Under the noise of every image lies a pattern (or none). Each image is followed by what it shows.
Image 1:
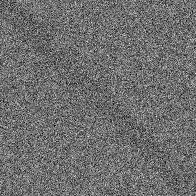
a diagonal band
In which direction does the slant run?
top left to bottom right
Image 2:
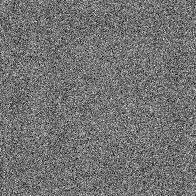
bands of rows crossing bands of columns
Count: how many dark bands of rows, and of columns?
2 and 3
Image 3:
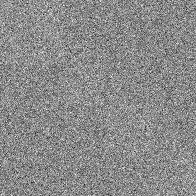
blocks along the diagonal
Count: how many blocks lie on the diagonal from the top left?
4
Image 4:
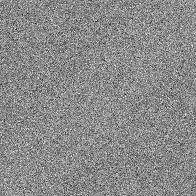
a diagonal band
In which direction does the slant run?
bottom left to top right
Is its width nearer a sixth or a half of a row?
a half
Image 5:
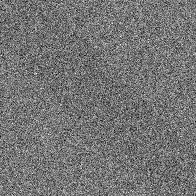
a diagonal band
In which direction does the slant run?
top left to bottom right
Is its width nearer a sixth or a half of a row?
a half
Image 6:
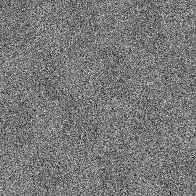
a checkerboard
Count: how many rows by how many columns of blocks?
4 by 6
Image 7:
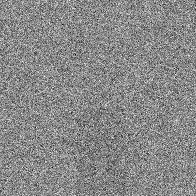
one block
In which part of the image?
bottom middle
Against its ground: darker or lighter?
darker
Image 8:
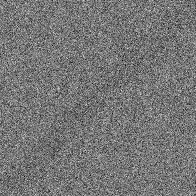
a diagonal band
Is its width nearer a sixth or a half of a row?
a sixth
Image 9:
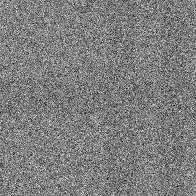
bands of rows crossing bands of columns
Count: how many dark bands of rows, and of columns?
1 and 2
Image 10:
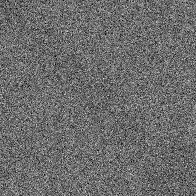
blocks along the diagonal
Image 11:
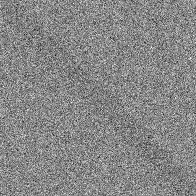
a diagonal band
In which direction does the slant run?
top left to bottom right
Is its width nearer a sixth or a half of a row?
a sixth
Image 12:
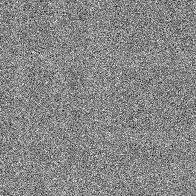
bands of rows crossing bands of columns
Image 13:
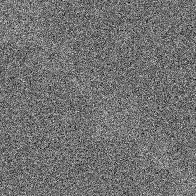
blocks along the diagonal
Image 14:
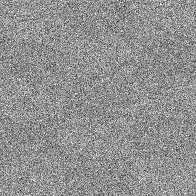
a checkerboard
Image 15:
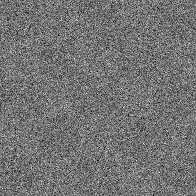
a checkerboard
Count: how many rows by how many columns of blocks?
5 by 5
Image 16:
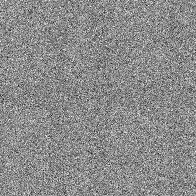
bands of rows crossing bands of columns
